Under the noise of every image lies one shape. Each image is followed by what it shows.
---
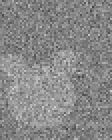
bear's head
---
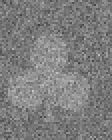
club
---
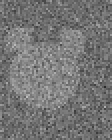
bear's head
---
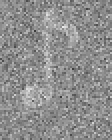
musical note
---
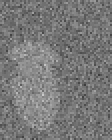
footprint
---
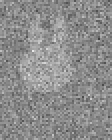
rabbit's head
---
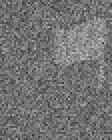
flag
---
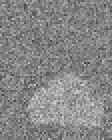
cloud
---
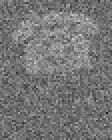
telephone
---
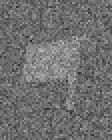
flag
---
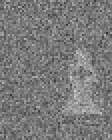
chess bishop
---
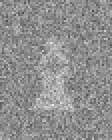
chess bishop
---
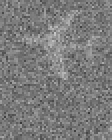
airplane
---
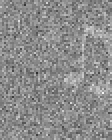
pair of musical notes
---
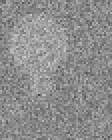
light bulb
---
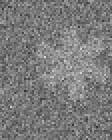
asterisk
